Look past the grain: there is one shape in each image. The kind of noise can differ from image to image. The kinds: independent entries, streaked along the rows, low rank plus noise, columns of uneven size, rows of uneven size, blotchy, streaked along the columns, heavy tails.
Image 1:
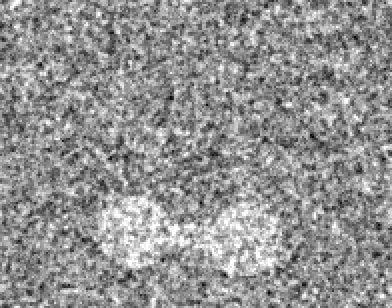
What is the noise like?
blotchy
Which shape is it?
dumbbell
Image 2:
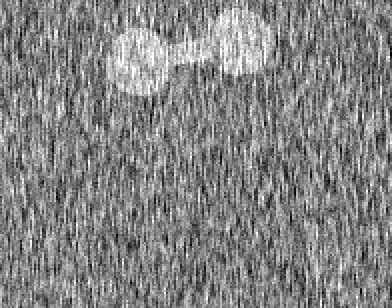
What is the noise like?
streaked along the columns
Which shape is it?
dumbbell
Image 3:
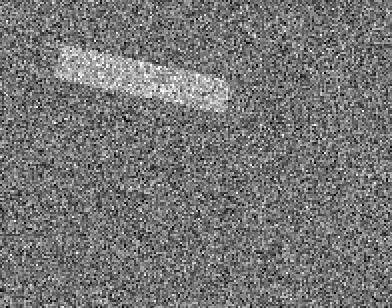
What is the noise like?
independent entries
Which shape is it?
bar
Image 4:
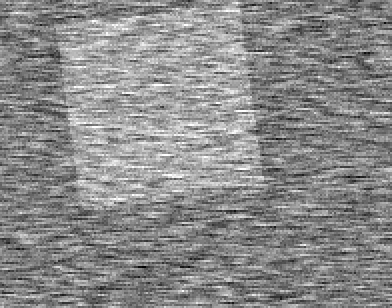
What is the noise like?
streaked along the rows
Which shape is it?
square
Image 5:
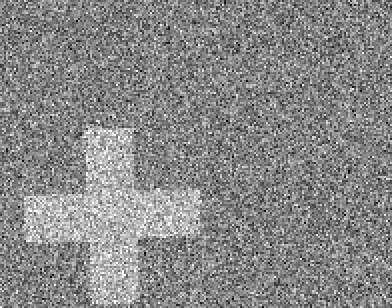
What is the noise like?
independent entries
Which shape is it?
cross
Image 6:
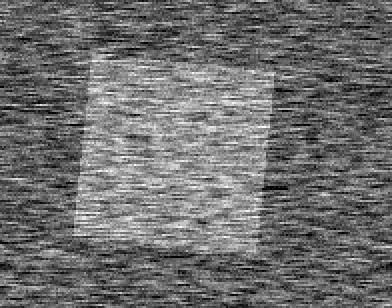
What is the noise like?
streaked along the rows
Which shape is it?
square
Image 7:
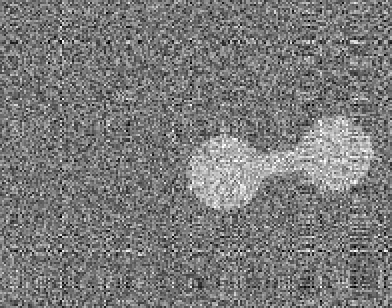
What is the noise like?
low rank plus noise
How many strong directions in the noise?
one
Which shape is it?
dumbbell
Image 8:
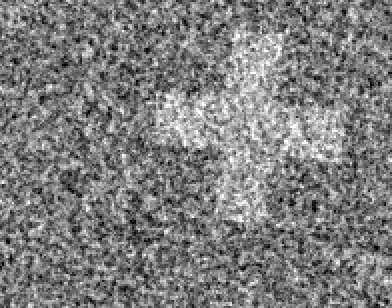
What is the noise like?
blotchy
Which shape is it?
cross
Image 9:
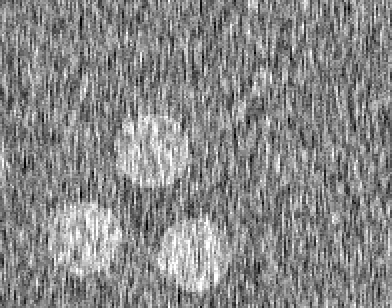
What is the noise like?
streaked along the columns
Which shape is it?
three dots
